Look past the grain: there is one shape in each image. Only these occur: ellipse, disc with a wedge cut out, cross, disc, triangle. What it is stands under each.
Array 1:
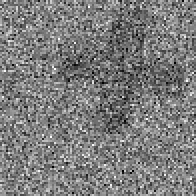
cross
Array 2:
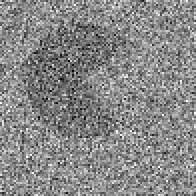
disc with a wedge cut out
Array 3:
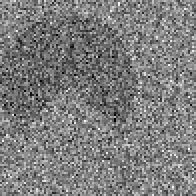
disc with a wedge cut out
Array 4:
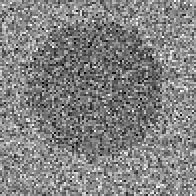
disc
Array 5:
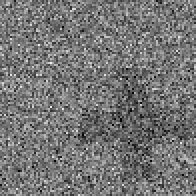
cross
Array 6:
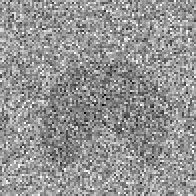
disc with a wedge cut out
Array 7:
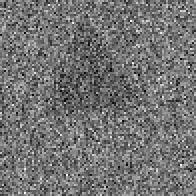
triangle
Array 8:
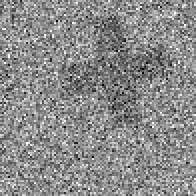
cross
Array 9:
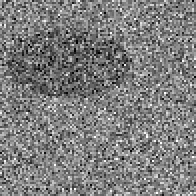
ellipse
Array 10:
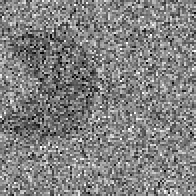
disc with a wedge cut out
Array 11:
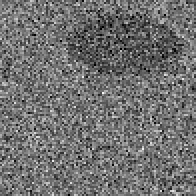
ellipse
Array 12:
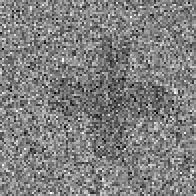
cross
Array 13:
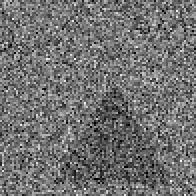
triangle
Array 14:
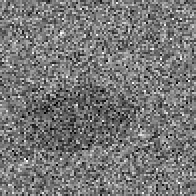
ellipse
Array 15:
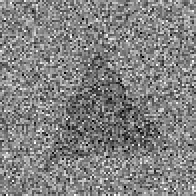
triangle
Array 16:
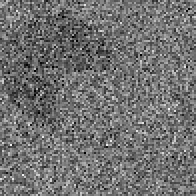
disc with a wedge cut out
